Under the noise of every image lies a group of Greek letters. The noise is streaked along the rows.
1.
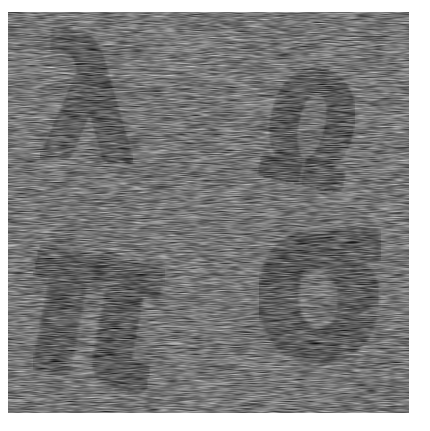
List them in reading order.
top left: lambda; top right: omega; bottom left: pi; bottom right: sigma
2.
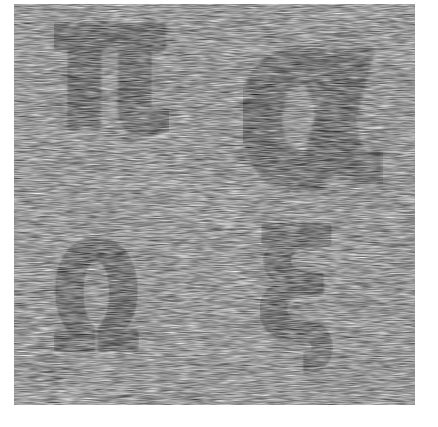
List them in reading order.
top left: pi; top right: alpha; bottom left: omega; bottom right: xi
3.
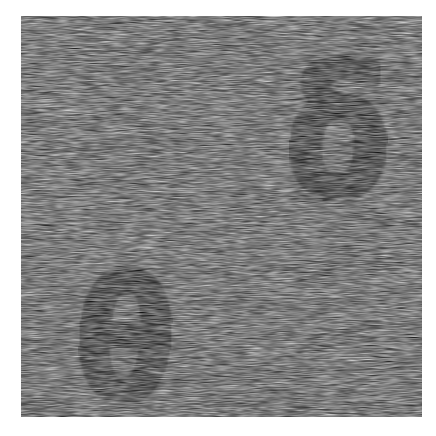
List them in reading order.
top right: delta; bottom left: theta
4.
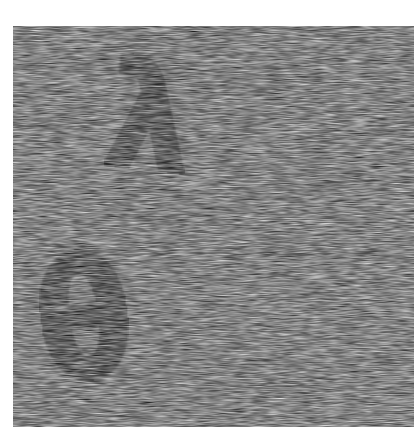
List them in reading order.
top left: lambda; bottom left: theta
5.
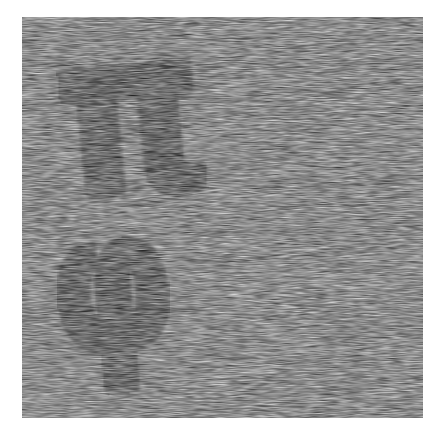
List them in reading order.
top left: pi; bottom left: phi
